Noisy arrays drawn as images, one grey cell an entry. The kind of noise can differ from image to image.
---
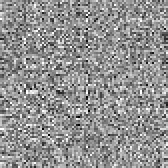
low rank plus noise
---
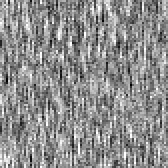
streaked along the columns
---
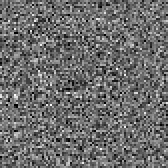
low rank plus noise
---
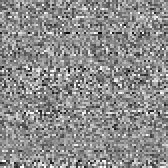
rows of uneven size
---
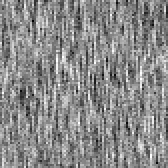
streaked along the columns
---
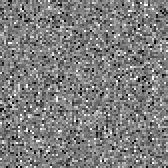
heavy tails
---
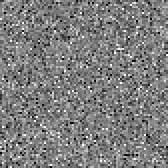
heavy tails
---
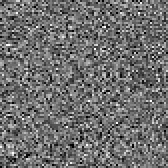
low rank plus noise
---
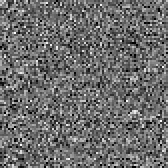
low rank plus noise
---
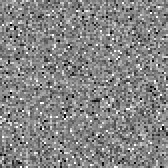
heavy tails
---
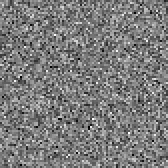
independent entries
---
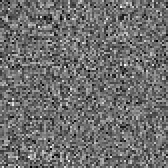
low rank plus noise
